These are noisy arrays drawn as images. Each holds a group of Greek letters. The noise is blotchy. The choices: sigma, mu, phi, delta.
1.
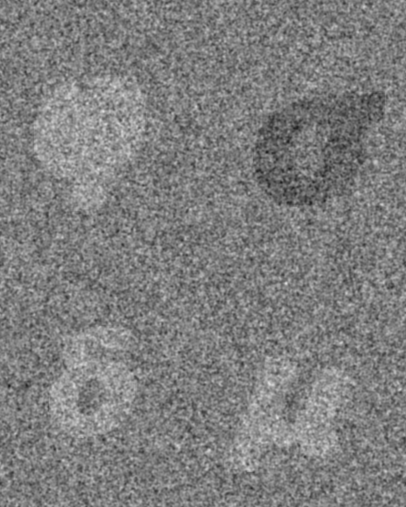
top left: light phi; top right: dark sigma; bottom left: light delta; bottom right: light mu
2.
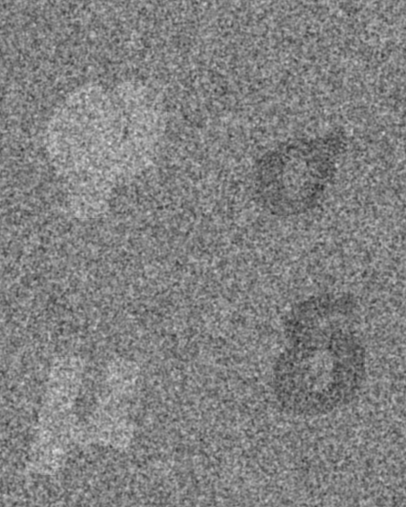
top left: light phi; top right: dark sigma; bottom left: light mu; bottom right: dark delta
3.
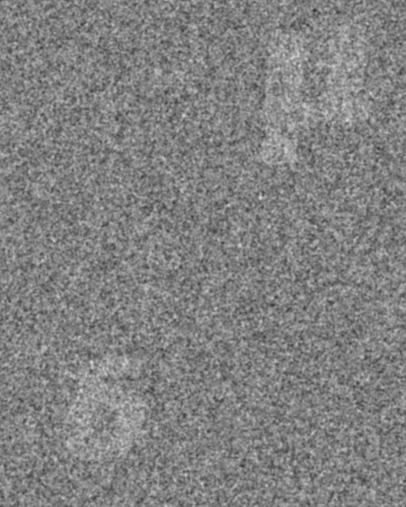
top right: light mu; bottom left: light delta
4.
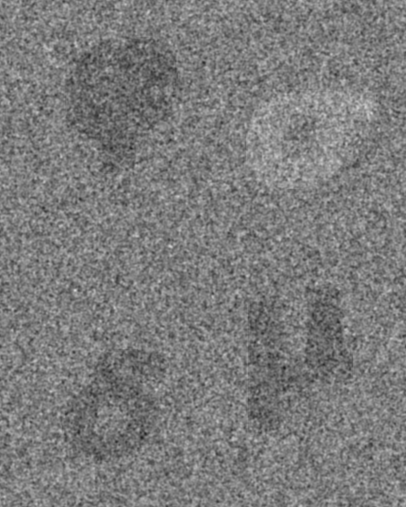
top left: dark phi; top right: light sigma; bottom left: dark delta; bottom right: dark mu
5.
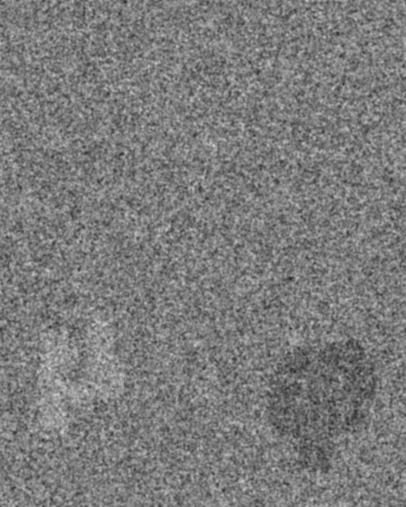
bottom left: light mu; bottom right: dark phi
